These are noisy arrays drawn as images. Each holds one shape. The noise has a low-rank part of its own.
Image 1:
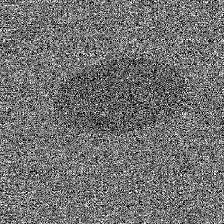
ellipse
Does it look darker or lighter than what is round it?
darker
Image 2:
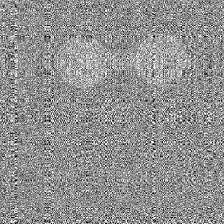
dumbbell
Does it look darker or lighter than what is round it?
lighter
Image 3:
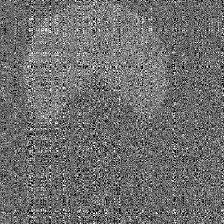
disc with a wedge cut out
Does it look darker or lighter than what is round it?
lighter
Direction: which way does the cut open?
down
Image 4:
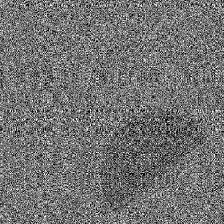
half disc
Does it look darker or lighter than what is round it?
darker
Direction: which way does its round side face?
up and left
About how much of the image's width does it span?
half
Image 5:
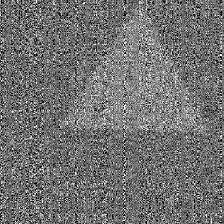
triangle
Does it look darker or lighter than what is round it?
lighter
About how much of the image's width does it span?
two thirds
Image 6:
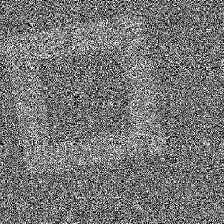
square frame
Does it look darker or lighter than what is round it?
lighter
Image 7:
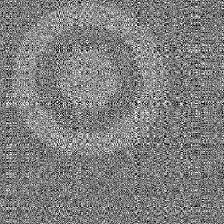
bullseye
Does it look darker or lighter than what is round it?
lighter
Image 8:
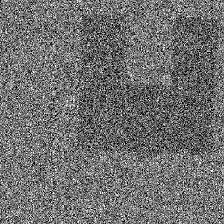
square with a notch
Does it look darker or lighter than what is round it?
darker
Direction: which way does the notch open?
up
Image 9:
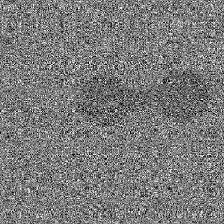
dumbbell
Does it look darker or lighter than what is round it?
darker
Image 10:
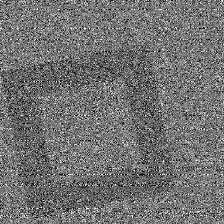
square frame
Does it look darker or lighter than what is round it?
darker
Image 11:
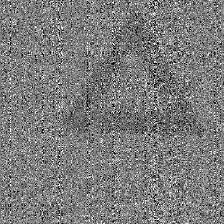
triangle frame
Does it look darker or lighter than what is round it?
darker
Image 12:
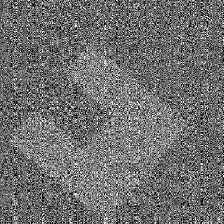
square with a notch
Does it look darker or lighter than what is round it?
lighter
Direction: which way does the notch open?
up and left
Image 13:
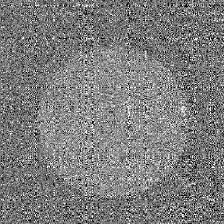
disc
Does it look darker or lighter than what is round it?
lighter
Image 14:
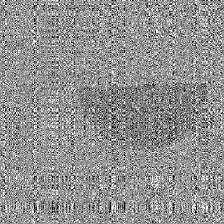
half disc
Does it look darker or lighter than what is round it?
darker
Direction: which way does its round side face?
down
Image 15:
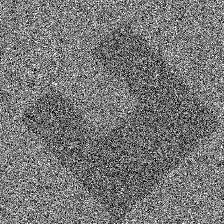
square with a notch
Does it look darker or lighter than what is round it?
darker
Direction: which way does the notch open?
up and left
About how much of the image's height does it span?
nearly all
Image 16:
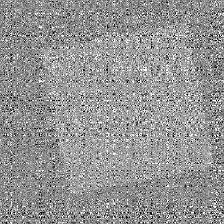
square
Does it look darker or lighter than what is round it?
lighter
